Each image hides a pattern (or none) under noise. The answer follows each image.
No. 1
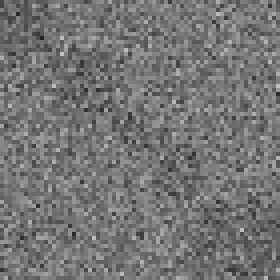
blocks along the diagonal
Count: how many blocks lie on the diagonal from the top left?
5
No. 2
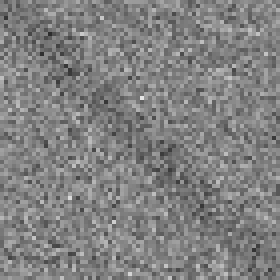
a diagonal band
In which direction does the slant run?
top left to bottom right
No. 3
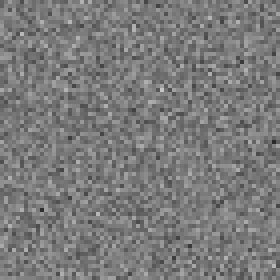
only noise
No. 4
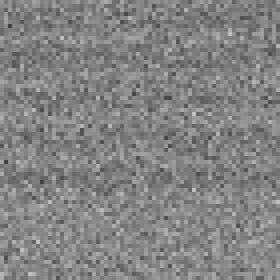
bands of rows
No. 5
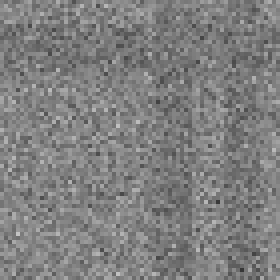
bands of rows crossing bands of columns
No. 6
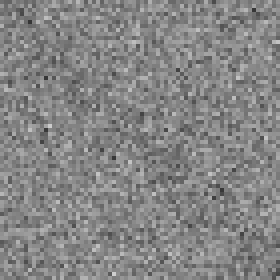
blocks along the diagonal
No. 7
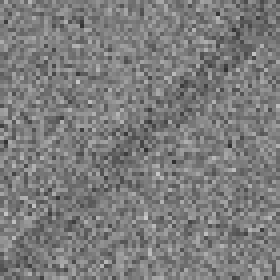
a diagonal band
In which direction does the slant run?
bottom left to top right
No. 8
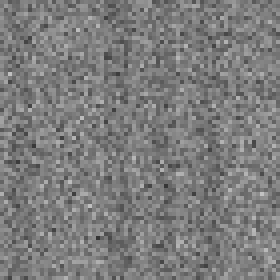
bands of columns
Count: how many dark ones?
4
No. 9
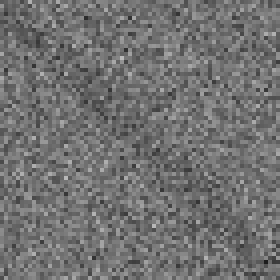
a diagonal band
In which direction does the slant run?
top left to bottom right
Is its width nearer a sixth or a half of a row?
a sixth
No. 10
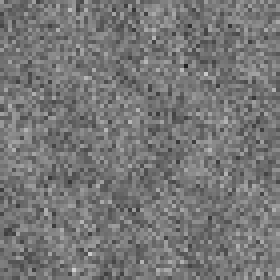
a checkerboard
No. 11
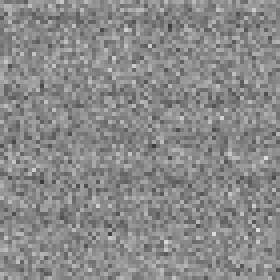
bands of rows
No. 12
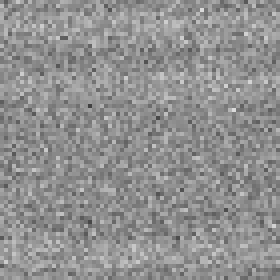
bands of rows
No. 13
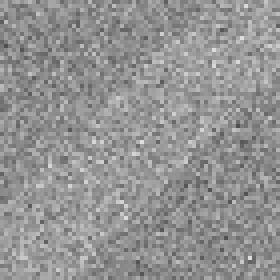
a diagonal band
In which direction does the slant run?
bottom left to top right
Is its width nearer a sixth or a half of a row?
a half
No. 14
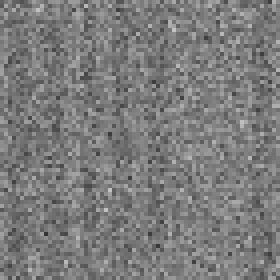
bands of columns
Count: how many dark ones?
6
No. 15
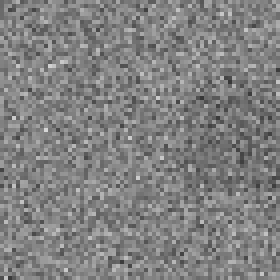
one block
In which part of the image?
middle right
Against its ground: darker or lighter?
darker
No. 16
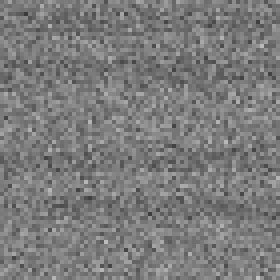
bands of rows
